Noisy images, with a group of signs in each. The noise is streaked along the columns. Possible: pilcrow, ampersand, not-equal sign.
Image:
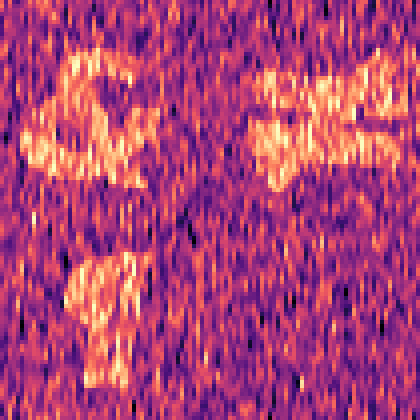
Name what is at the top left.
ampersand
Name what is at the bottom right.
nothing
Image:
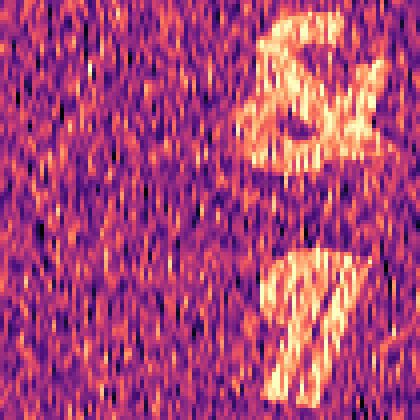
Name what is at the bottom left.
nothing
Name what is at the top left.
nothing
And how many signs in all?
2
